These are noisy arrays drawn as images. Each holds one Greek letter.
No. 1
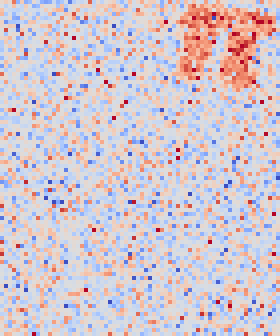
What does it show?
red pi, top right
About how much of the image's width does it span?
a third
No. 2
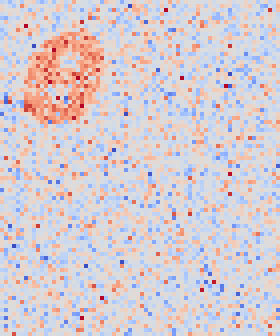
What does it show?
red theta, top left
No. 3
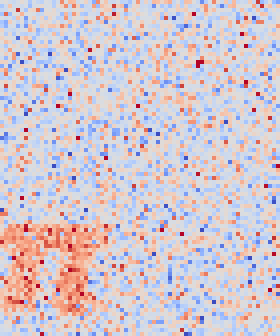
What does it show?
red pi, bottom left
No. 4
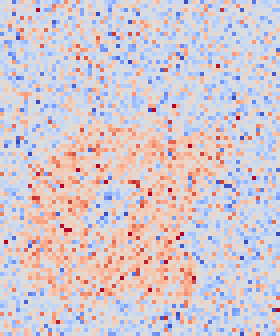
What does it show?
red alpha
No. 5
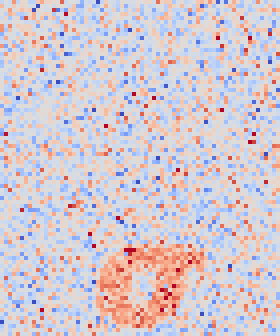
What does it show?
red sigma, bottom middle
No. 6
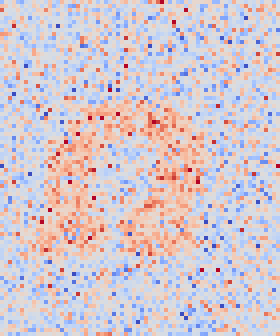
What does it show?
red omega
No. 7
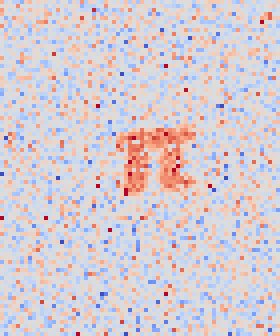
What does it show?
red pi, centre
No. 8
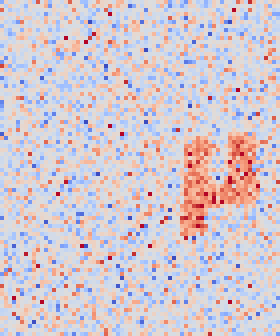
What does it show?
red mu, middle right
